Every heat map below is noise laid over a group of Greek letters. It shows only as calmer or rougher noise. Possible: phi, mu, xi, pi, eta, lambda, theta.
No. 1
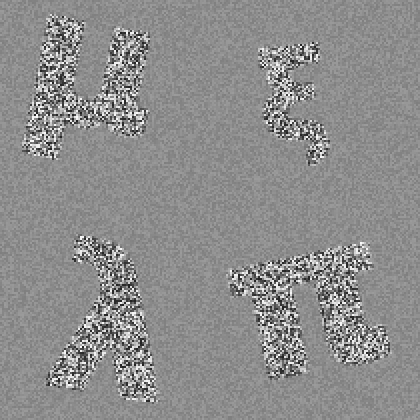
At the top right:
xi
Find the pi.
bottom right
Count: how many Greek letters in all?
4
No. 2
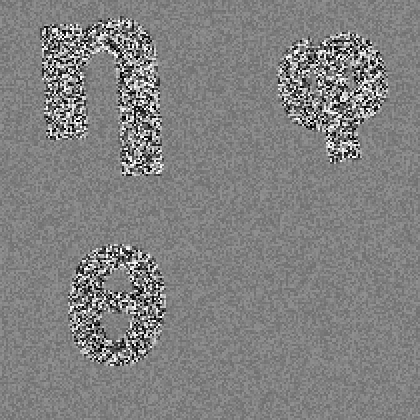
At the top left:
eta
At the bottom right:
nothing
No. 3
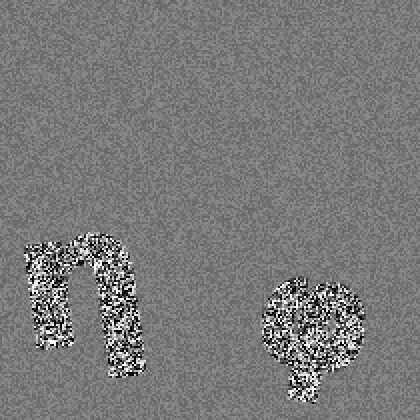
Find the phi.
bottom right
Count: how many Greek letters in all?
2
